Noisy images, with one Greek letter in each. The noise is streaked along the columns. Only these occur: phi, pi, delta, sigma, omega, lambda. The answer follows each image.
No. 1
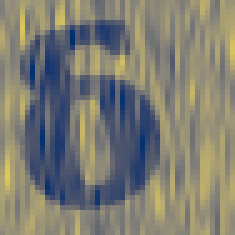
dark delta
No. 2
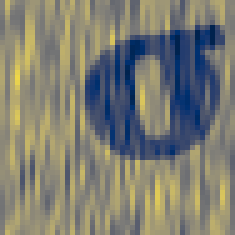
dark sigma
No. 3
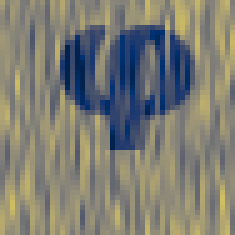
dark phi
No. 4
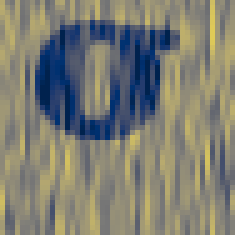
dark sigma
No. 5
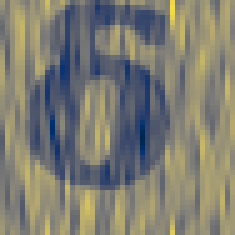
dark delta
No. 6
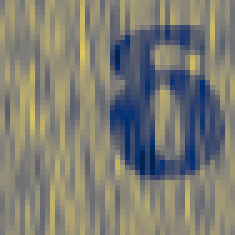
dark delta
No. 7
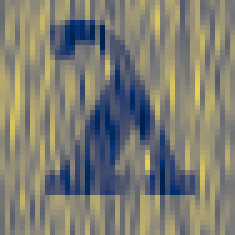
dark lambda
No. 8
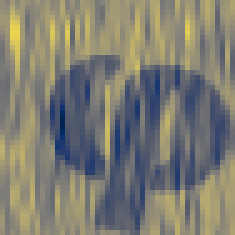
dark phi
